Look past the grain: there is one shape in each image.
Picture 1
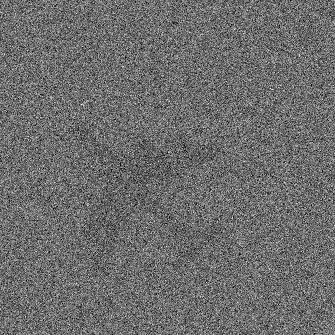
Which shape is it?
airplane
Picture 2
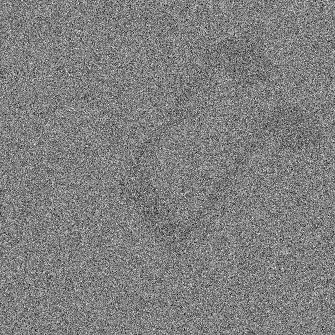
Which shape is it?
pair of musical notes
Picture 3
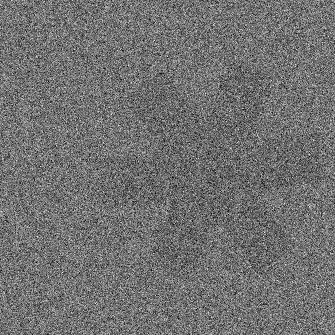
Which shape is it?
asterisk
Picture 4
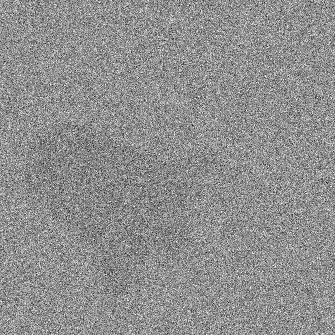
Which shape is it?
bell
